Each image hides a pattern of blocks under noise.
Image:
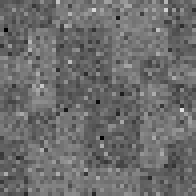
the same after a half turn
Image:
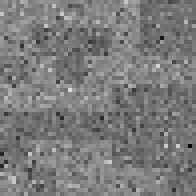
no symmetry
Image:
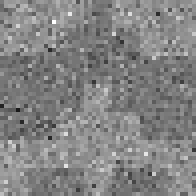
left and right mirror each other
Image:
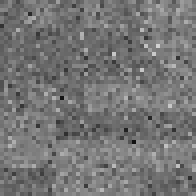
no symmetry
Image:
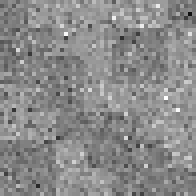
mirrored about the diagonal from the bottom left
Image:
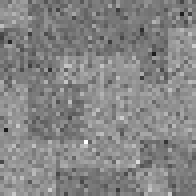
no symmetry
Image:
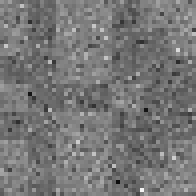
top and bottom mirror each other
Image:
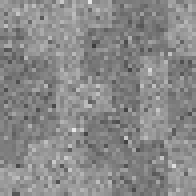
top and bottom mirror each other
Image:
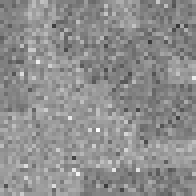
mirrored about the diagonal from the bottom left
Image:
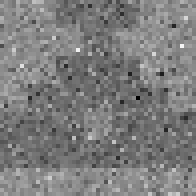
left and right mirror each other
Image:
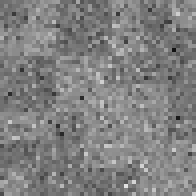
mirrored about the diagonal from the top left
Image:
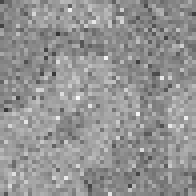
mirrored about the diagonal from the bottom left
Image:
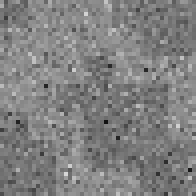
mirrored about the diagonal from the top left
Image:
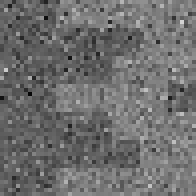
top and bottom mirror each other
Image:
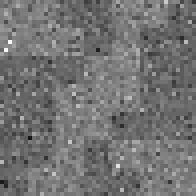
the same after a half turn
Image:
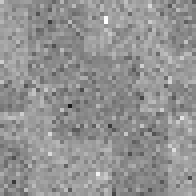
the same after a half turn
